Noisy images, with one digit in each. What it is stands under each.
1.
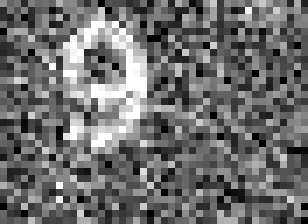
9
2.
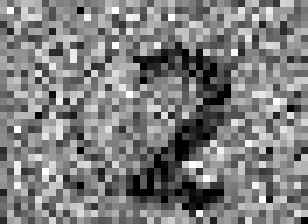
2
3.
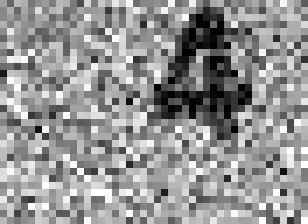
4
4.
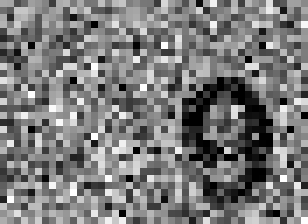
9
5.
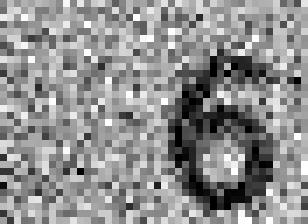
6
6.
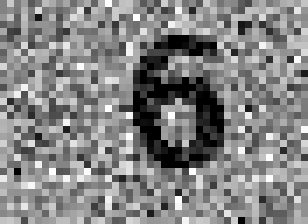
6
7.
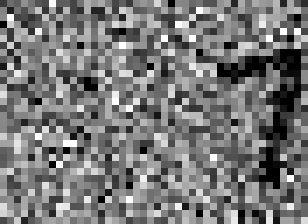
7
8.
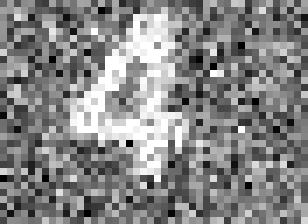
4
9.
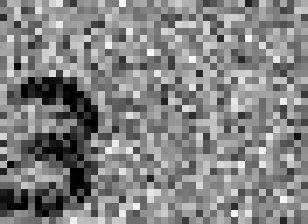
3
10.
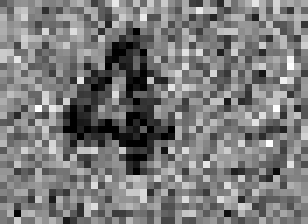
4
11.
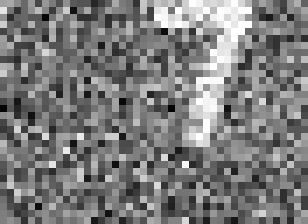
7
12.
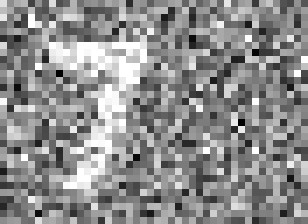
7
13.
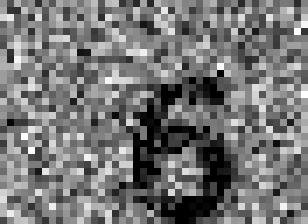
6
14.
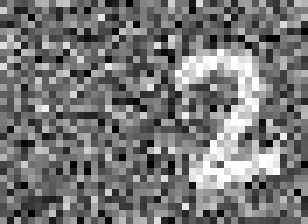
2
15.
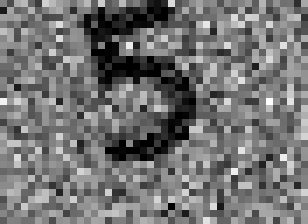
5
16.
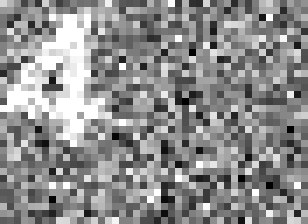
4
